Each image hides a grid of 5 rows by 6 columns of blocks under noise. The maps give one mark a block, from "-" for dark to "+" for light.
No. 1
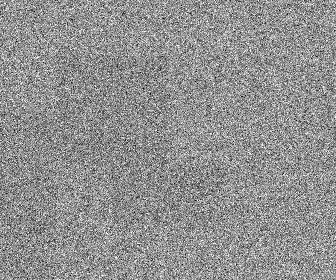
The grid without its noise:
+ + + + + +
+ - - + + +
- - - + + +
- + - - + +
- + + + + +
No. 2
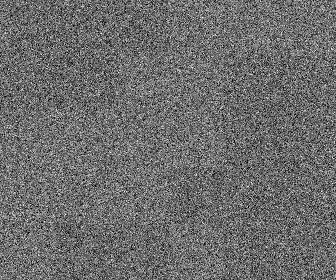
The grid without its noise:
- - - + + +
- - + + - -
+ + + + - -
+ + + - - -
+ - - + - -
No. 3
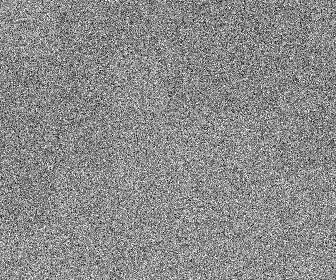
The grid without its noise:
+ - - - - -
- - + - - -
- - + + + -
- + + + + +
+ + + + + +
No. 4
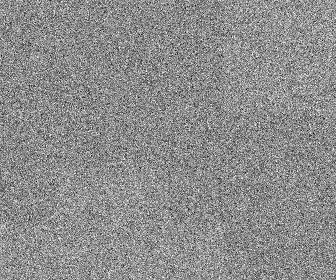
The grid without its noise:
- - - - + +
- - - - + +
- - - - - -
- + + - - -
+ + + + - -
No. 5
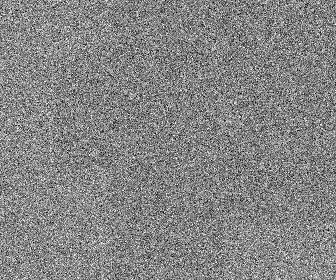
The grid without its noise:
+ + - - - -
+ - - - - -
+ - - - - -
+ + - - - -
+ + - - + +
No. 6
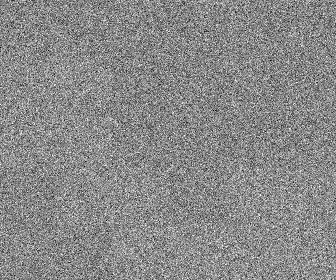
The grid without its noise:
- - - - - -
+ + - - - -
+ + - - - -
- + + - + +
- - + + + +
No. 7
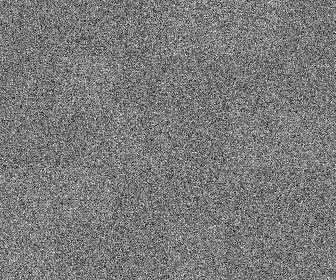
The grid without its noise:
- - - + + -
- + - - - -
- - + - + +
+ + - - - -
+ - - + - -
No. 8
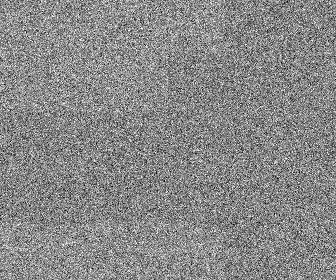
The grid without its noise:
+ + + + - -
+ + + - - -
- - - - - -
- - - - - -
+ + + + - -
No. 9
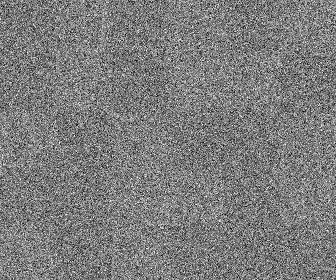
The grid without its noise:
- + - + - +
- + - + + -
+ - + - - +
- - + + - +
+ - + - - -
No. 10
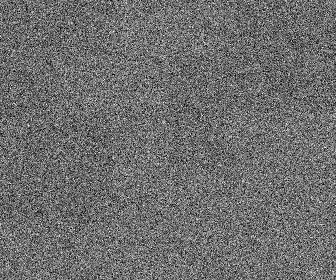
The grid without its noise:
- - + + - -
- + + - - -
- - + - + +
- - + + + +
+ + + + + +
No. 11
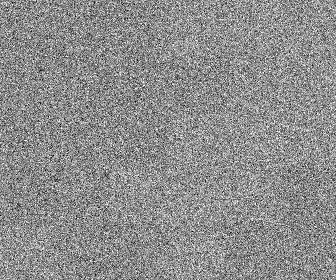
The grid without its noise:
- - - + + +
- - - - + +
- - - + + +
- - + + + -
+ - - + - -
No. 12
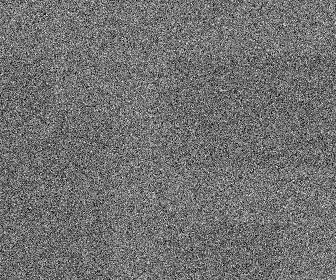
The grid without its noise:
+ + + + + +
- + + - - -
- - + - - -
- - + + + +
- - + - - +
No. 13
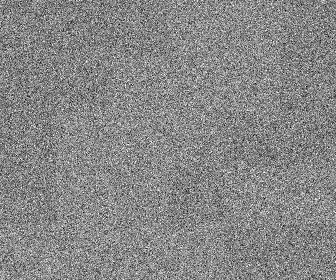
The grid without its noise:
- - - + + -
- - + + + -
- + + + - -
- + + - + +
+ + + + - -
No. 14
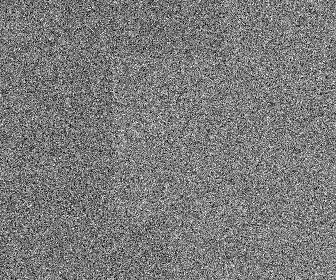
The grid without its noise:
- - - - + +
- - + + + +
- - + + + +
- - + + + +
- - - + + +
